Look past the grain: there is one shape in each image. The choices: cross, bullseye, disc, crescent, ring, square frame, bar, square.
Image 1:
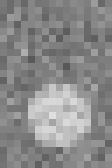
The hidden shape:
disc
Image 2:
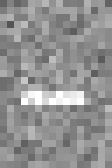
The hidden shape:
bar
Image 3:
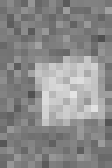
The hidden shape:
square
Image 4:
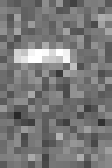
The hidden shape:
bar
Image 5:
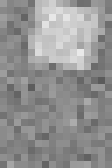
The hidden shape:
square
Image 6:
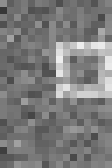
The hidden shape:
square frame
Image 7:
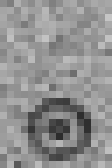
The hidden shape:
bullseye
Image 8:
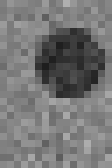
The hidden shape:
disc
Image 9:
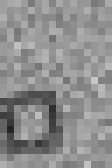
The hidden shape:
square frame
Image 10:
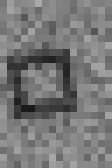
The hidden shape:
square frame
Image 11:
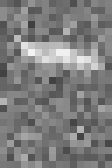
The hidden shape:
bar
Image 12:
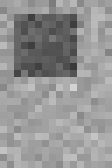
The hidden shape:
square
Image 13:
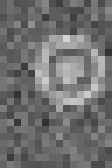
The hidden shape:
bullseye
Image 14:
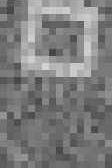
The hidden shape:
square frame
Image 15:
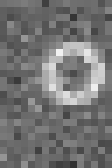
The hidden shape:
ring
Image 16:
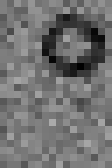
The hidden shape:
ring
